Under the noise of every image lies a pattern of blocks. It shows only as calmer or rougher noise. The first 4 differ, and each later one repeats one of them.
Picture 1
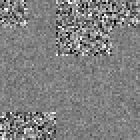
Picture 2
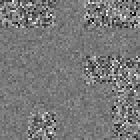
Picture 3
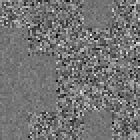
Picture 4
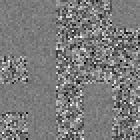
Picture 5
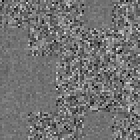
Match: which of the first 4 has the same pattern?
3
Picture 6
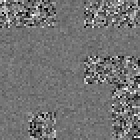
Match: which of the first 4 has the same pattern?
2
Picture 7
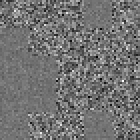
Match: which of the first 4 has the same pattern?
3
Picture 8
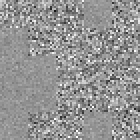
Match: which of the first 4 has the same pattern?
3
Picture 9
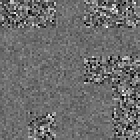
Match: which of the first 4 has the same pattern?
2
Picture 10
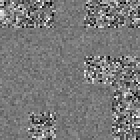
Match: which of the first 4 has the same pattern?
2
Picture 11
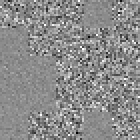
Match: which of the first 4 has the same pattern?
3
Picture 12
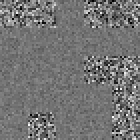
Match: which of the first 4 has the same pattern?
2
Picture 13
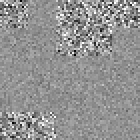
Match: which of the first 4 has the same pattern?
1
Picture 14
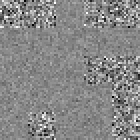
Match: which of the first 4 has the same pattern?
2
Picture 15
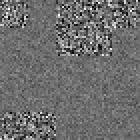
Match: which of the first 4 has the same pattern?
1
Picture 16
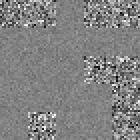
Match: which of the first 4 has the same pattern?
2
